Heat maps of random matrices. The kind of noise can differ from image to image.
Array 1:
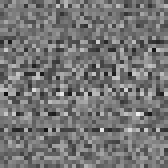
rows of uneven size
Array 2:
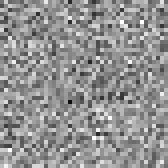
low rank plus noise
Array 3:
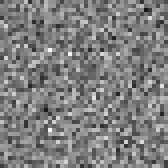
independent entries
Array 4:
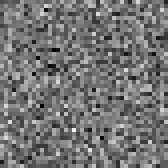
independent entries
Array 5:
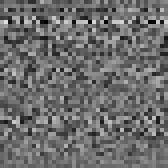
rows of uneven size
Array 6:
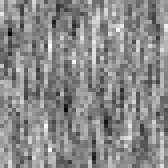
streaked along the columns
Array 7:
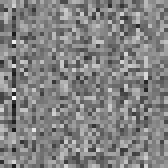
columns of uneven size
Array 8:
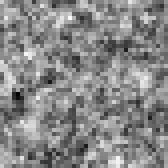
blotchy
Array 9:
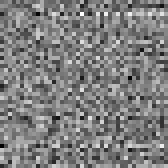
low rank plus noise
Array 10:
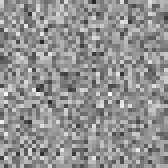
low rank plus noise
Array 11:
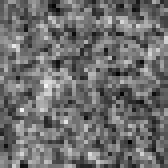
blotchy
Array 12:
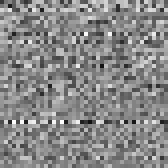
rows of uneven size
